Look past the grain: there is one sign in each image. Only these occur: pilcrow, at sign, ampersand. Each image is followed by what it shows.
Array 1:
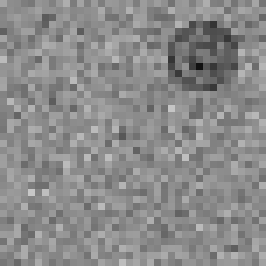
dark at sign, top right
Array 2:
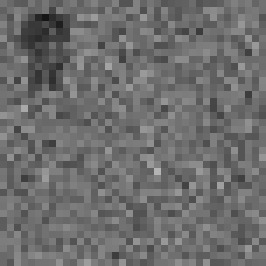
dark pilcrow, top left
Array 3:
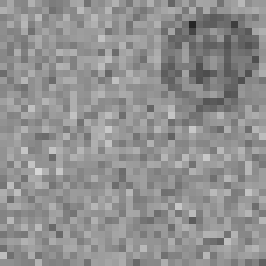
dark at sign, top right
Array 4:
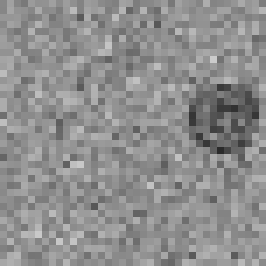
dark at sign, middle right
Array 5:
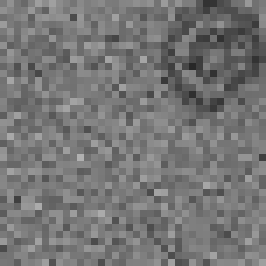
dark at sign, top right
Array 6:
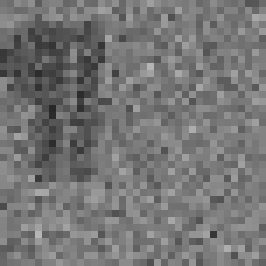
dark pilcrow
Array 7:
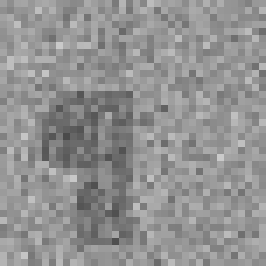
dark pilcrow
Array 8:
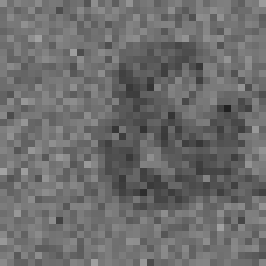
dark ampersand
